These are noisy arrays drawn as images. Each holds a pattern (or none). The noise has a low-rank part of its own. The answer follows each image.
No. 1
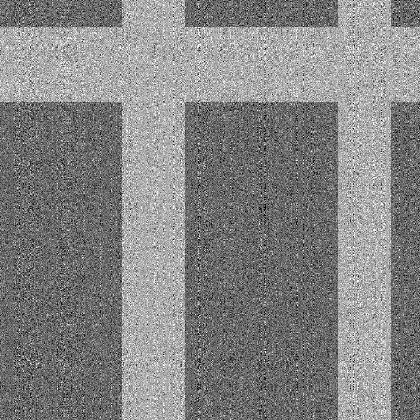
bands of rows crossing bands of columns
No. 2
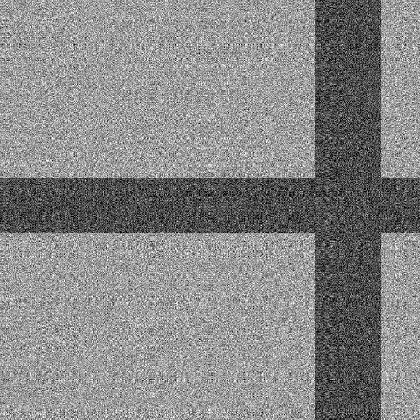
bands of rows crossing bands of columns
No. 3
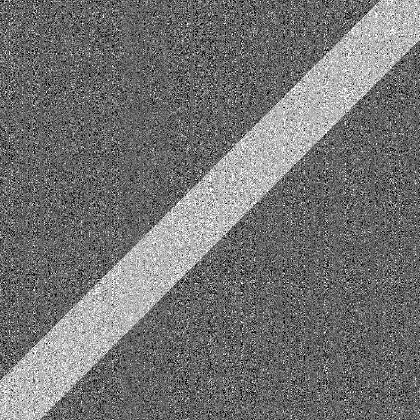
a diagonal band
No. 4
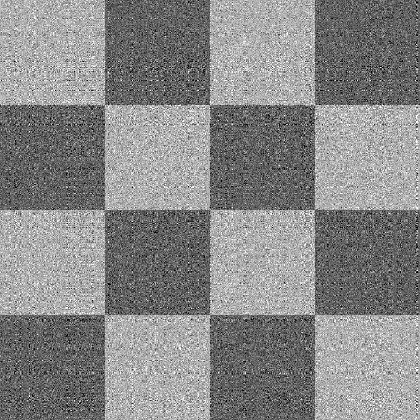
a checkerboard
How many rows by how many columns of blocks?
4 by 4
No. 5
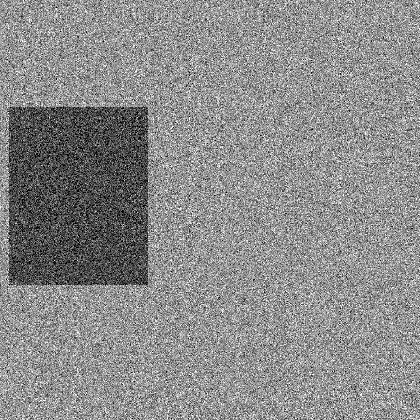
one block
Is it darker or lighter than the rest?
darker
